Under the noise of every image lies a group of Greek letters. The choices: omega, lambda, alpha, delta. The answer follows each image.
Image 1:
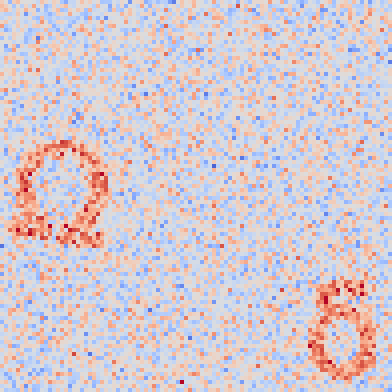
middle left: omega; bottom right: delta
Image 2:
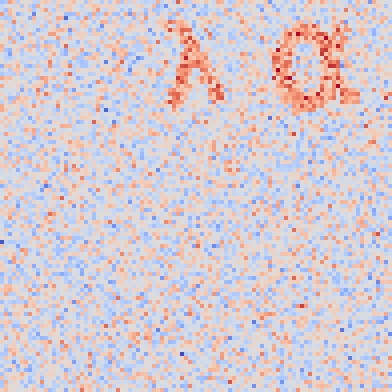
top middle: lambda; top right: alpha
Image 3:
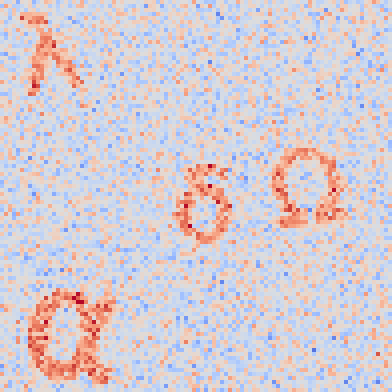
top left: lambda; centre: delta; middle right: omega; bottom left: alpha
